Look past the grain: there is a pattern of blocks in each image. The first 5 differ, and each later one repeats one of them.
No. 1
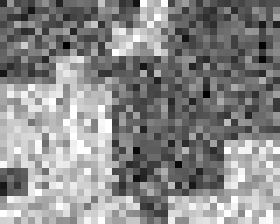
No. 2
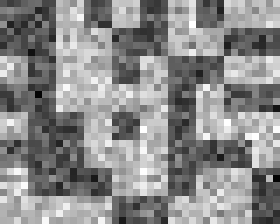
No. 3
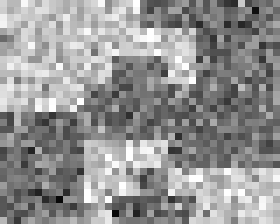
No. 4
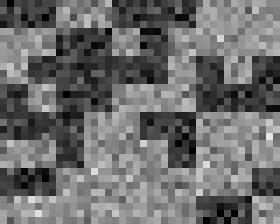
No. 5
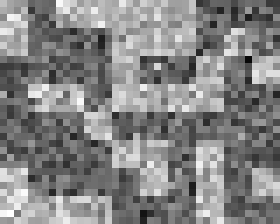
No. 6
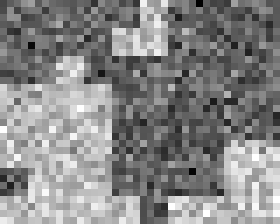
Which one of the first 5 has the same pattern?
1
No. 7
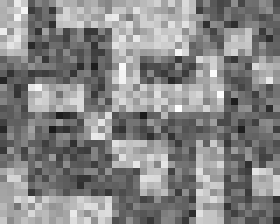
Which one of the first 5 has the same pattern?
5
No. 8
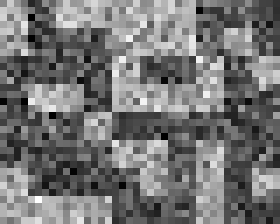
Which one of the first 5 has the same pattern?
5
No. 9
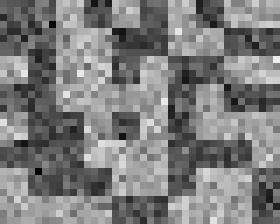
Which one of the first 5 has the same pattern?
2
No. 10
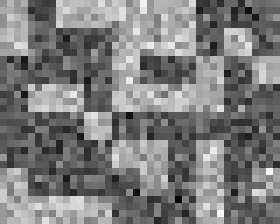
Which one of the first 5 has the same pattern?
5
